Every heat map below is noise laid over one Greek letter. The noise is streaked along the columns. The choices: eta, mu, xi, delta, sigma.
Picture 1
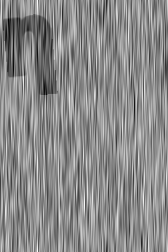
eta
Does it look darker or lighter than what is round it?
darker
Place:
top left
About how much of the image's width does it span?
a third
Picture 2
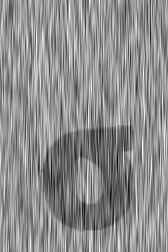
sigma
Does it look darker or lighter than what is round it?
darker
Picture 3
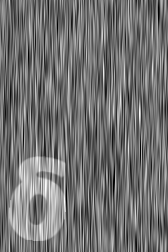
delta
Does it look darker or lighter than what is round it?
lighter
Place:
bottom left
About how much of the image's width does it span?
a third
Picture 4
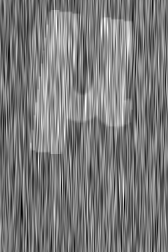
mu
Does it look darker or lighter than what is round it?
lighter
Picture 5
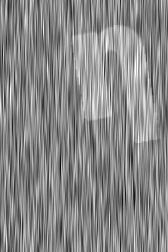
eta
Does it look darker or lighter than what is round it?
lighter
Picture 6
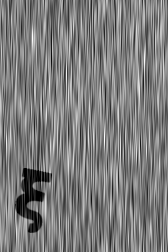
xi
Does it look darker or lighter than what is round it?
darker
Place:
bottom left
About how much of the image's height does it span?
a quarter
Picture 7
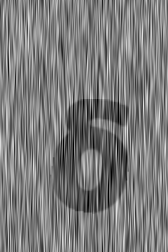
delta
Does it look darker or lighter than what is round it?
darker
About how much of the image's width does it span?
half
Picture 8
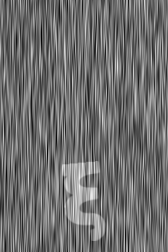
xi
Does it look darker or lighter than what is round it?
lighter
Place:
bottom middle
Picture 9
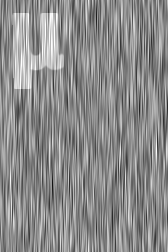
mu
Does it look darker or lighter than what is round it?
lighter
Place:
top left
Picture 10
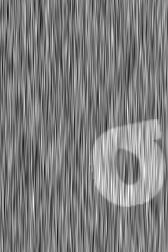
sigma
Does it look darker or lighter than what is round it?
lighter
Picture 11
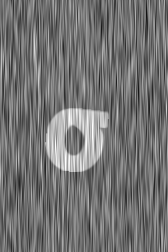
sigma
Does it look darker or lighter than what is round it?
lighter
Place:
centre
